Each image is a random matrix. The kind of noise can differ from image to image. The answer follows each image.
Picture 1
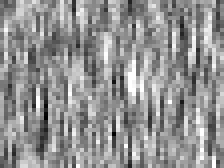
streaked along the columns
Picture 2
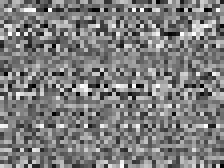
rows of uneven size
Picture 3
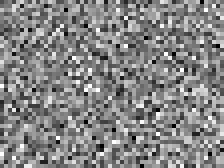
independent entries
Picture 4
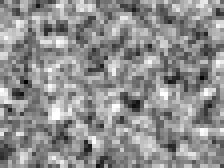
blotchy
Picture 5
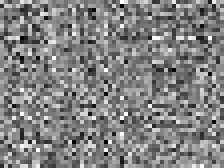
low rank plus noise
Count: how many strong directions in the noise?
three or four
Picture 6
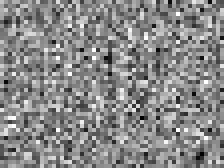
low rank plus noise
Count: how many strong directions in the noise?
five to eight
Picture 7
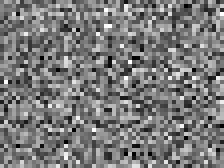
low rank plus noise
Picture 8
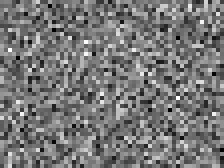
independent entries
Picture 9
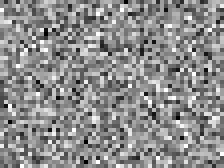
independent entries
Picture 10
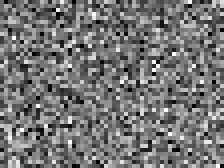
independent entries
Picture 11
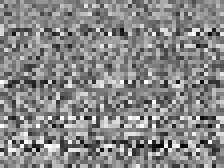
rows of uneven size
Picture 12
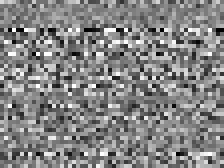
rows of uneven size
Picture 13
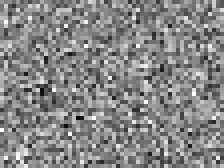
independent entries
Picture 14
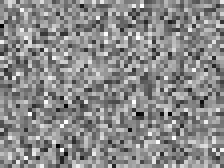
independent entries
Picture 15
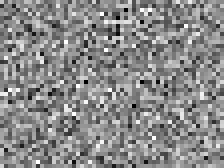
independent entries
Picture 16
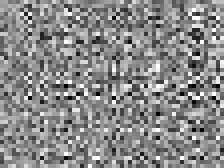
low rank plus noise
